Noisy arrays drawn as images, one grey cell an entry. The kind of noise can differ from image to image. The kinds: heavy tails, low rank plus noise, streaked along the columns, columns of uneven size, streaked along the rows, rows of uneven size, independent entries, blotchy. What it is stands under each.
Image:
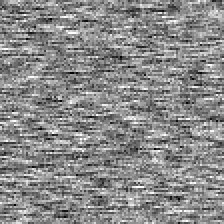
streaked along the rows
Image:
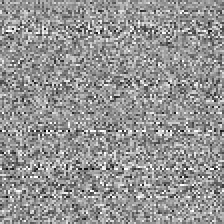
rows of uneven size
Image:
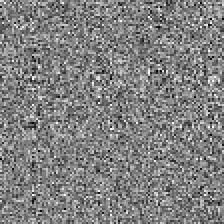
low rank plus noise
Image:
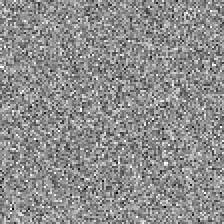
independent entries
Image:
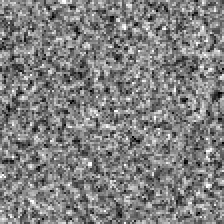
blotchy
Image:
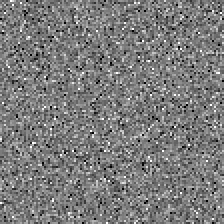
heavy tails
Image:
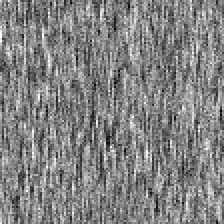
streaked along the columns
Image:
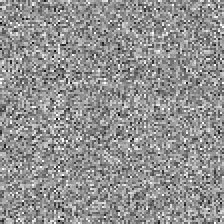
low rank plus noise
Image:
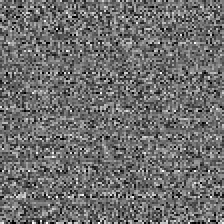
rows of uneven size
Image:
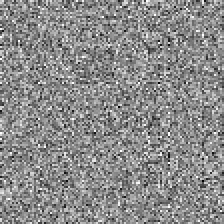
low rank plus noise
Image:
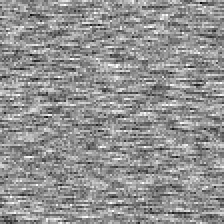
streaked along the rows
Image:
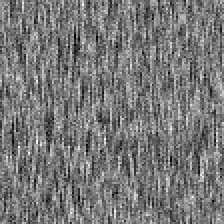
streaked along the columns
